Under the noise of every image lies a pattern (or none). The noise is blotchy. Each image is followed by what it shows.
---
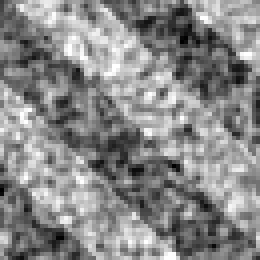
diagonal stripes
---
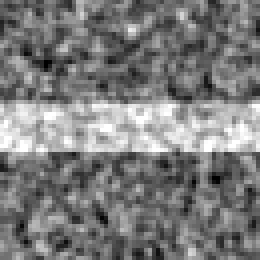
one horizontal stripe
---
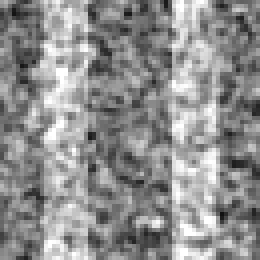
vertical stripes
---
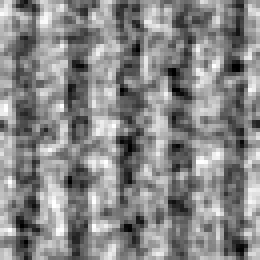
vertical stripes
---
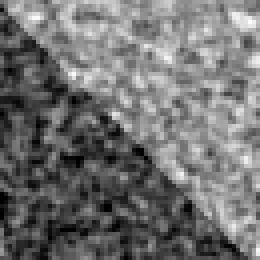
a sharp edge
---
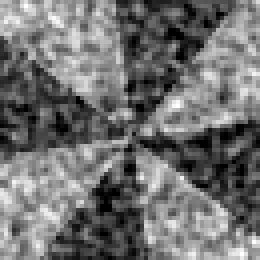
spokes from one point
